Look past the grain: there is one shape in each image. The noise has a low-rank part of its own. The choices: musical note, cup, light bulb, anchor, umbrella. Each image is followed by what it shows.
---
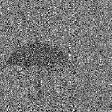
umbrella
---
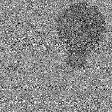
light bulb
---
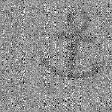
anchor
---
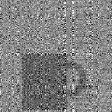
cup
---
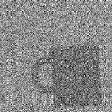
cup
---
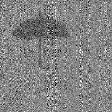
umbrella
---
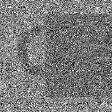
cup
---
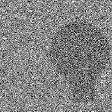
light bulb
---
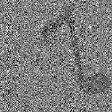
musical note
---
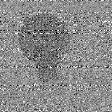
light bulb
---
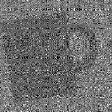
cup
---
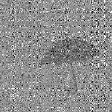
umbrella
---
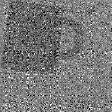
cup
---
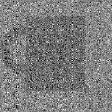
cup
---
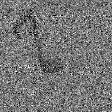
musical note
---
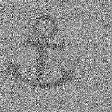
anchor
